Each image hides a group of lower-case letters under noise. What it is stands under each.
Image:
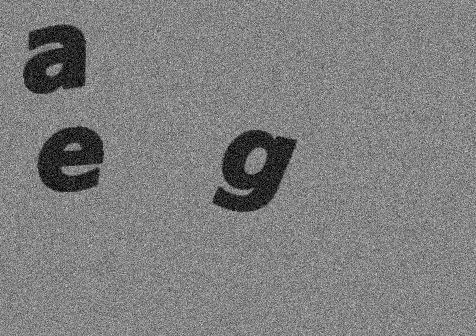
top left: a; middle left: e; centre: g
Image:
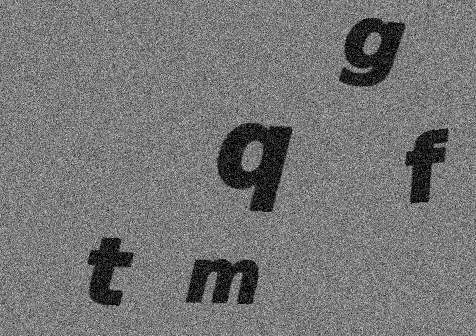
top right: g; centre: q; middle right: f; bottom left: t; bottom middle: m
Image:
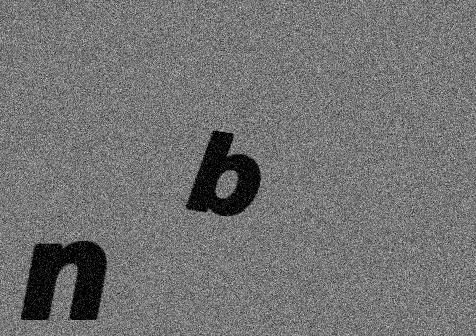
centre: b; bottom left: n
